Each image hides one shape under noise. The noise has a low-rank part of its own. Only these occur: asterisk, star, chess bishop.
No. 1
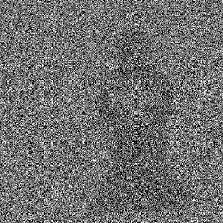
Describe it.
dark chess bishop
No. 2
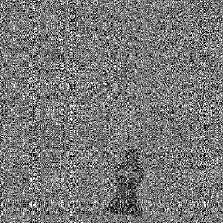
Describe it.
dark chess bishop, bottom middle
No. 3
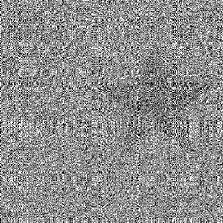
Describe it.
dark star
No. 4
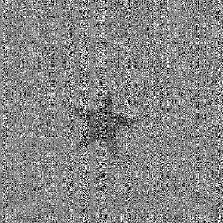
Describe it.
dark star, centre
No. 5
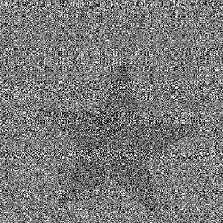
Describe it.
dark star
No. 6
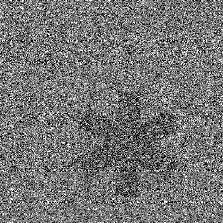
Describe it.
dark asterisk
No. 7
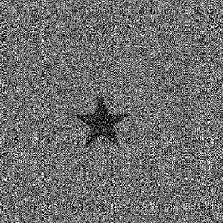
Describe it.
dark star, centre
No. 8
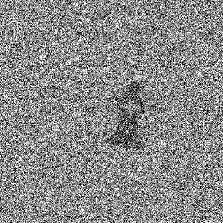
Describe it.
dark chess bishop, centre
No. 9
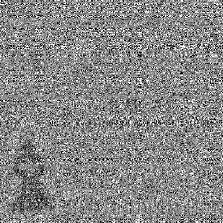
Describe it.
dark chess bishop, bottom left
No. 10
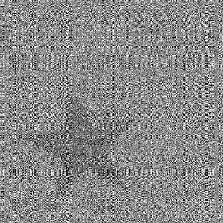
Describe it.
dark star
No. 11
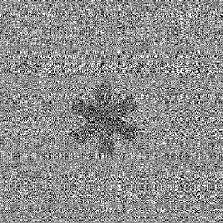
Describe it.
dark asterisk, centre
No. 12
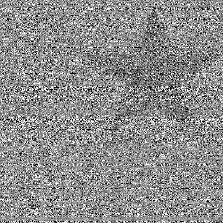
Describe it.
dark star
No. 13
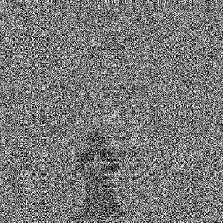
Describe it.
dark chess bishop, bottom middle
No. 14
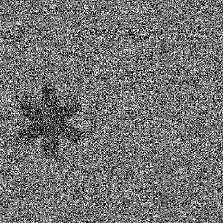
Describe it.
dark asterisk, middle left
